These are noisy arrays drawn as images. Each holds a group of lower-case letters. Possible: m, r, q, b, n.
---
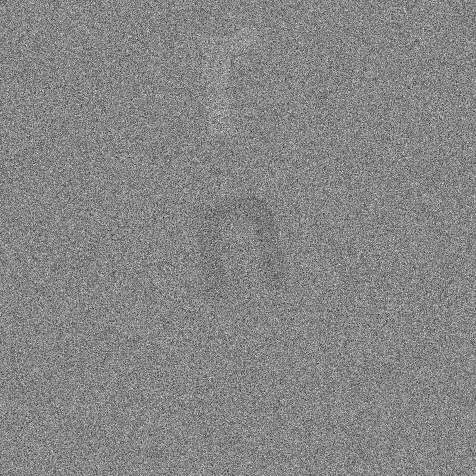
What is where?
top middle: light r; centre: dark n
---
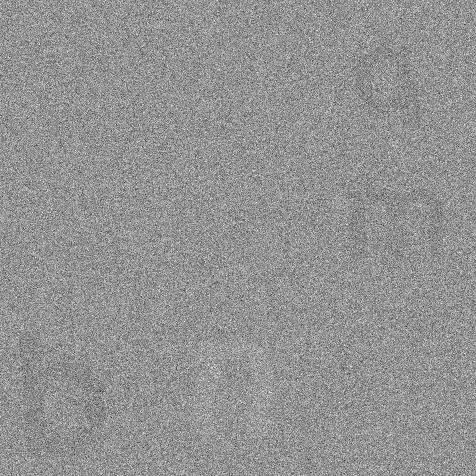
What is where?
top right: dark q; middle right: dark m; bottom left: dark b; bottom middle: light n
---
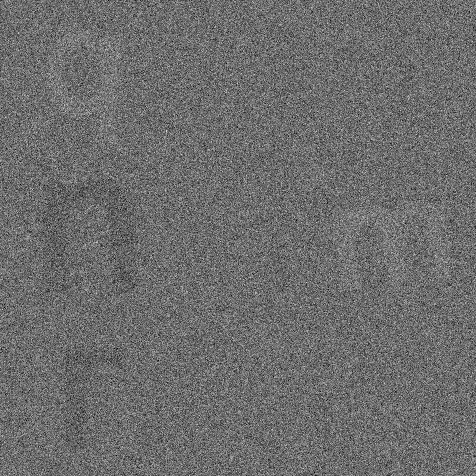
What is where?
top left: light q; middle left: dark n; middle right: light m; bottom left: dark r
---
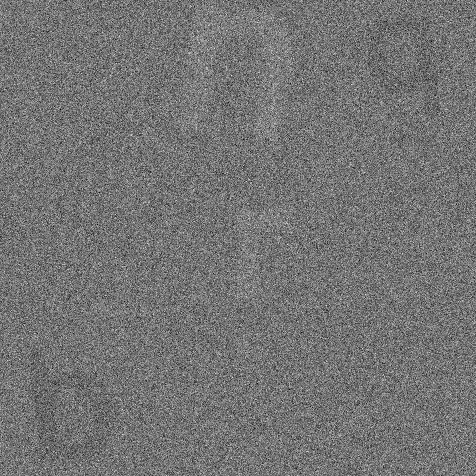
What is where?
top middle: light n; top right: dark q; centre: light r; bottom left: dark b
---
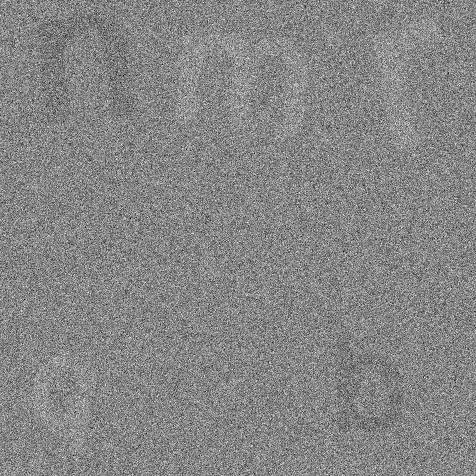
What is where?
top left: dark n; top middle: light m; top right: light r; bottom left: light q; bottom right: dark b
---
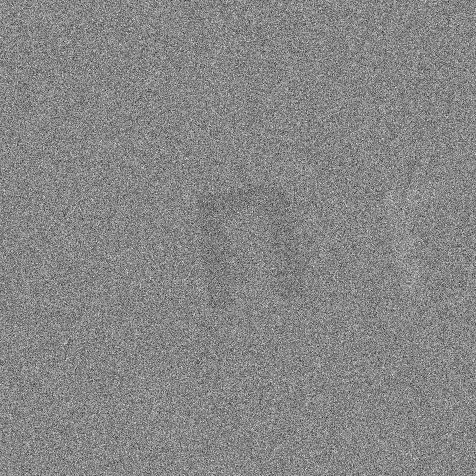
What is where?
centre: dark n; middle right: light r
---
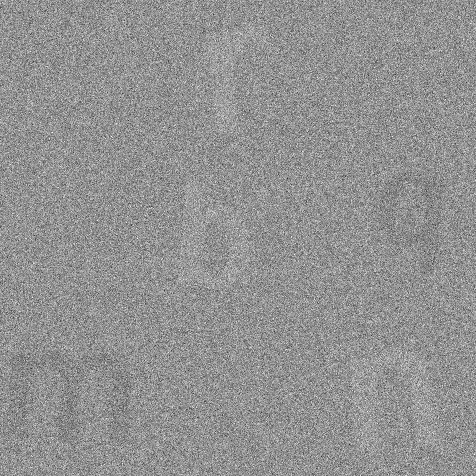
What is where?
top middle: light r; centre: light b; middle right: dark q; bottom left: dark m; bottom right: light n
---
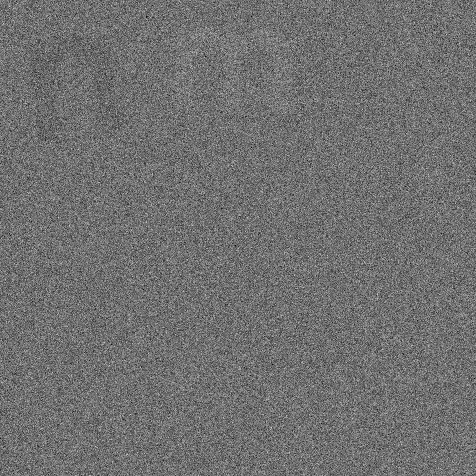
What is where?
top left: dark n; top middle: light m
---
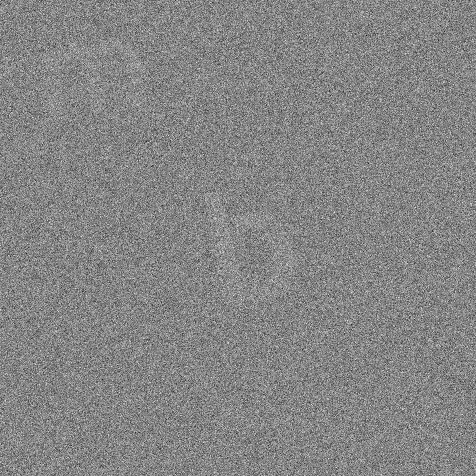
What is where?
top left: light m; centre: light b
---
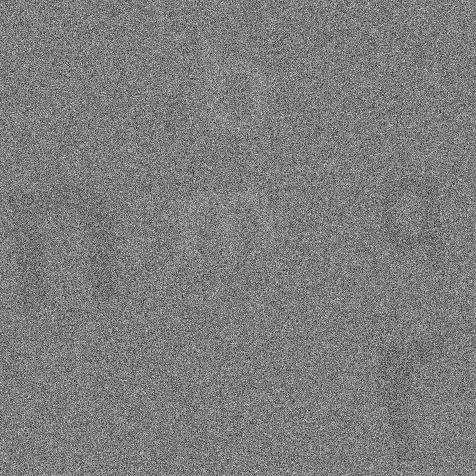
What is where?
top middle: light b; middle left: dark n; centre: light m; middle right: dark q; bottom right: dark r
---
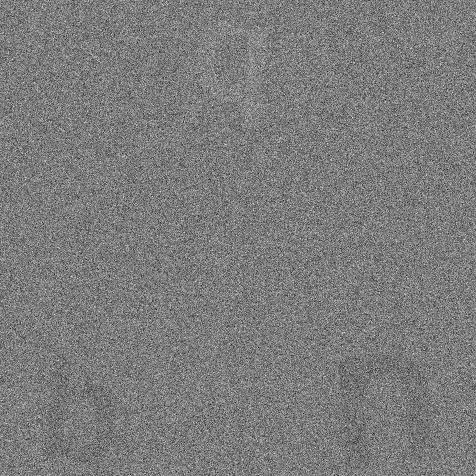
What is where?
top middle: light q; bottom left: dark b; bottom right: dark n
